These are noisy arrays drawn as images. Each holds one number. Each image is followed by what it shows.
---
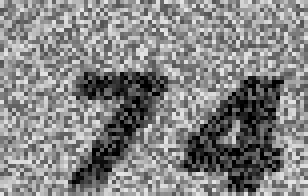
74
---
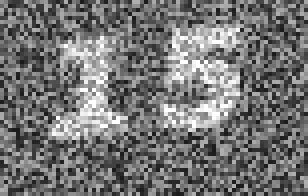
15
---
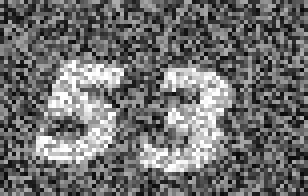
53
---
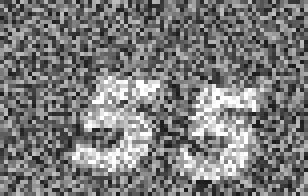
55
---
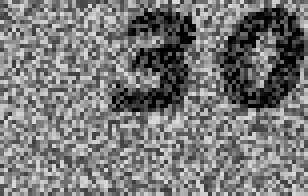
30
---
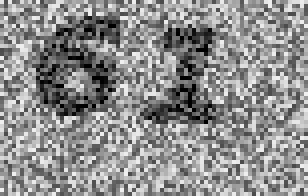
61
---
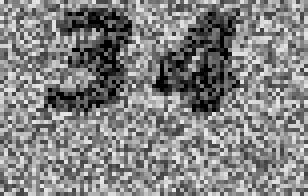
34
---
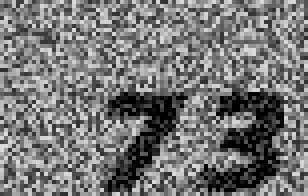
73
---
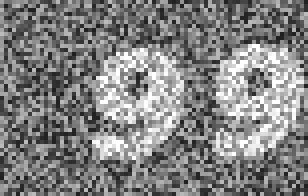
99
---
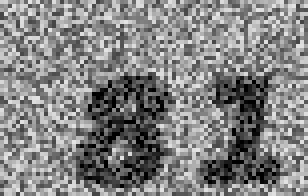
81
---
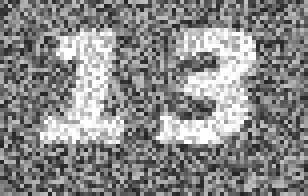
13
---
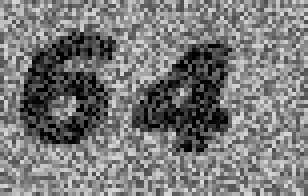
64
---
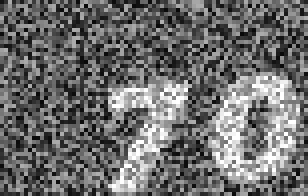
70
